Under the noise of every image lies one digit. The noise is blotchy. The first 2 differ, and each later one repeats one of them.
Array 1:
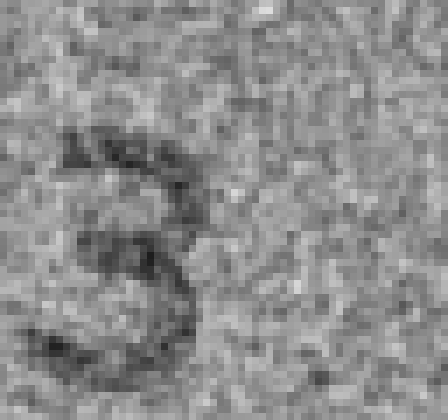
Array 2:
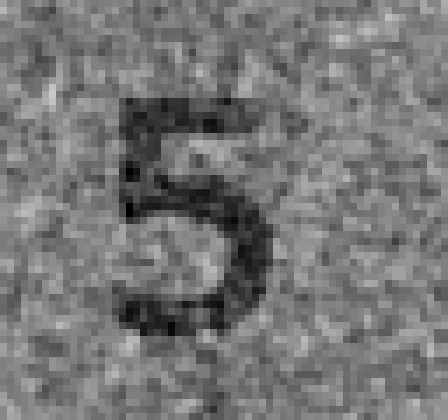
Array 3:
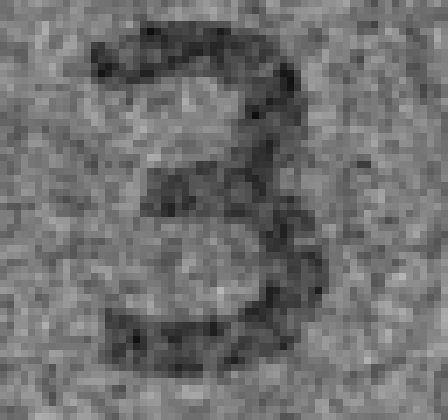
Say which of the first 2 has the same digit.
1
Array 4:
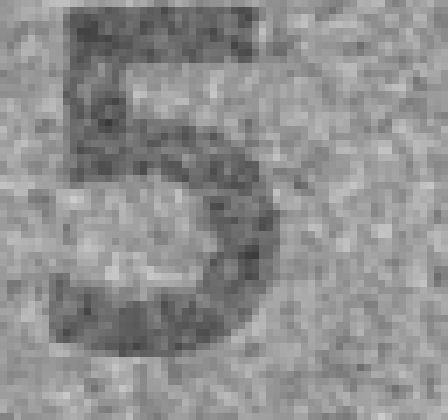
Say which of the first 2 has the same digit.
2
